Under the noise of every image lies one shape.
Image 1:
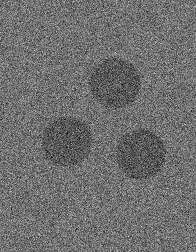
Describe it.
dark three dots
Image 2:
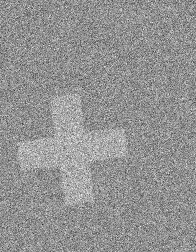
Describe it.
light cross
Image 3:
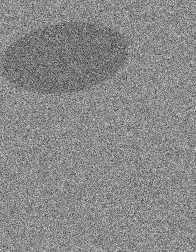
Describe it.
dark ellipse
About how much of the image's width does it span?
two thirds
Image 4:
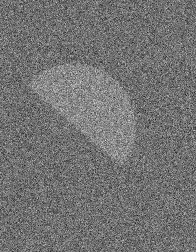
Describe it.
light half disc
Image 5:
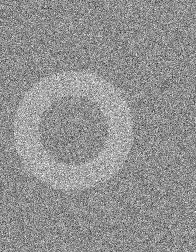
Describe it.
light ring
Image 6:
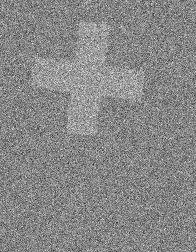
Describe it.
light cross
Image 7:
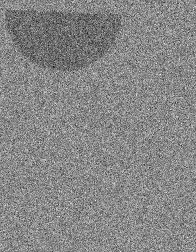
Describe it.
dark half disc
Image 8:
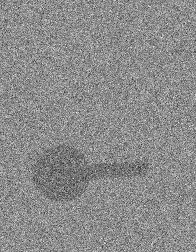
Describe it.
dark lollipop
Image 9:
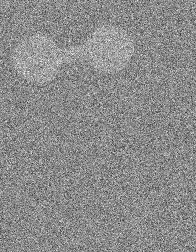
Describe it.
light dumbbell
